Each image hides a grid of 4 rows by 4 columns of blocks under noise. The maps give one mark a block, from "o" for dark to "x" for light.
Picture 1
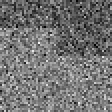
oooo
xxoo
xxxx
xxxx
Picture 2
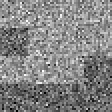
xxxx
oxxx
xxxo
oooo
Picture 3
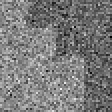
xooo
xxoo
xxxo
xxxo
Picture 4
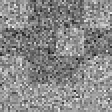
xoox
ooxo
xoox
xxxx
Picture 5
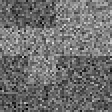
ooxx
xxxx
oxoo
oooo
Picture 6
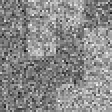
oxxo
oxox
ooox
ooxx
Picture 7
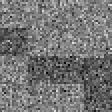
xxxx
oxxx
xooo
xxxo
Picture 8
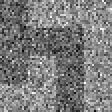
oxxx
ooox
oxox
xxox
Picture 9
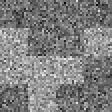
oooo
xoox
xxxo
oxoo
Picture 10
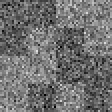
ooxx
oxox
xxoo
xoxo
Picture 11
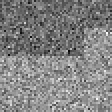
oooo
ooox
xxxx
xxxx
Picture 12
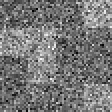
ooox
xxoo
oxoo
ooox
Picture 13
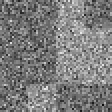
ooxo
ooxx
ooxx
oxoo
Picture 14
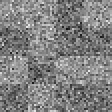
xxox
oxoo
xoxx
oxoo
